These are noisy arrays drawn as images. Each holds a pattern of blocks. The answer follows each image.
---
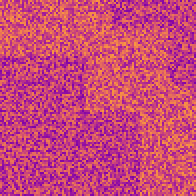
mirrored about the diagonal from the bottom left
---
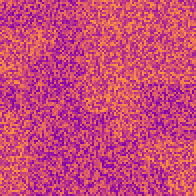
no symmetry
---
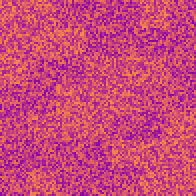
the same after a half turn
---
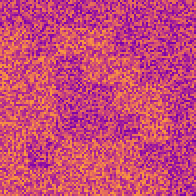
mirrored about the diagonal from the bottom left
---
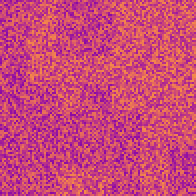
no symmetry
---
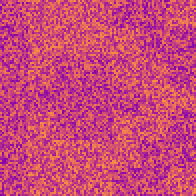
top and bottom mirror each other
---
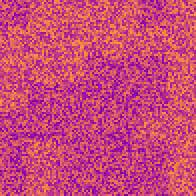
no symmetry
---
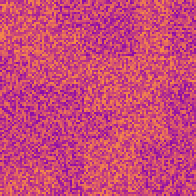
no symmetry
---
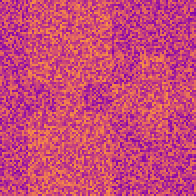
top and bottom mirror each other
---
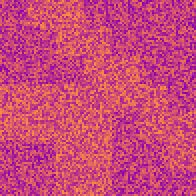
mirrored about the diagonal from the bottom left
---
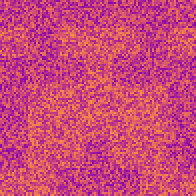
left and right mirror each other
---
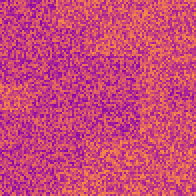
top and bottom mirror each other
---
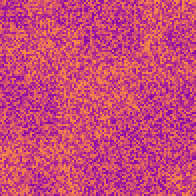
mirrored about the diagonal from the top left
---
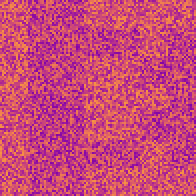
top and bottom mirror each other
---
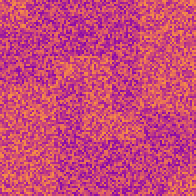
the same after a half turn
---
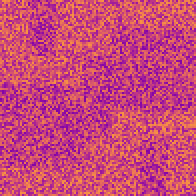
the same after a half turn
